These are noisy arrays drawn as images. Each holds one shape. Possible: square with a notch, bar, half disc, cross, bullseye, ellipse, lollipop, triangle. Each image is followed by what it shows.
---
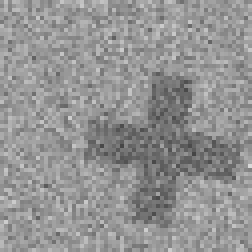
cross
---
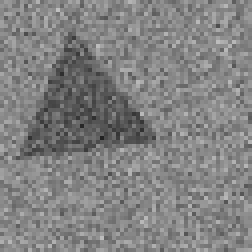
triangle
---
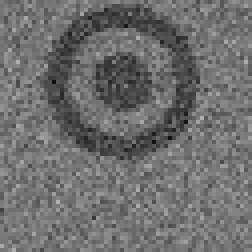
bullseye
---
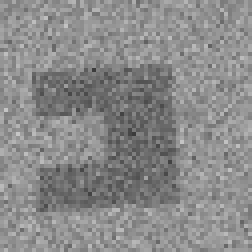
square with a notch
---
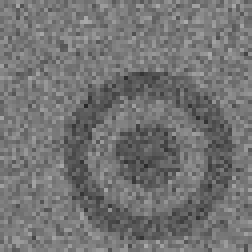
bullseye
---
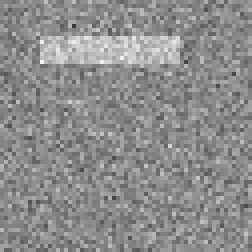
bar
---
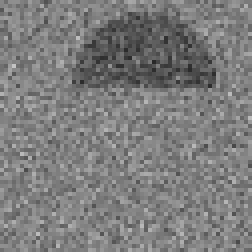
half disc
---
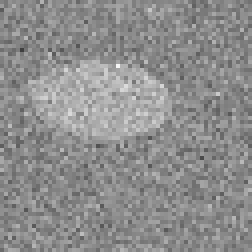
ellipse
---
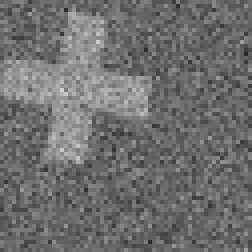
cross
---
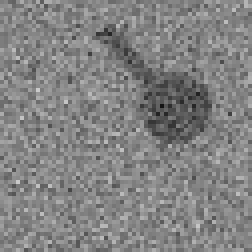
lollipop
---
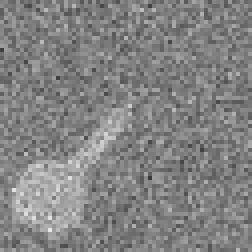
lollipop
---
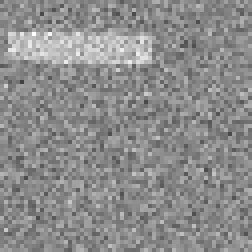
bar
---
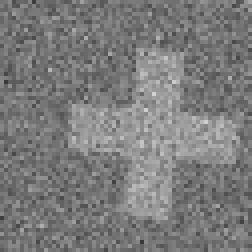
cross
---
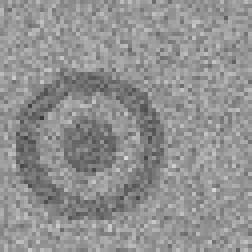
bullseye
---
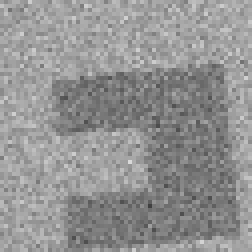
square with a notch
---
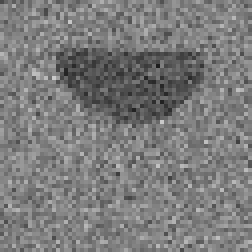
half disc
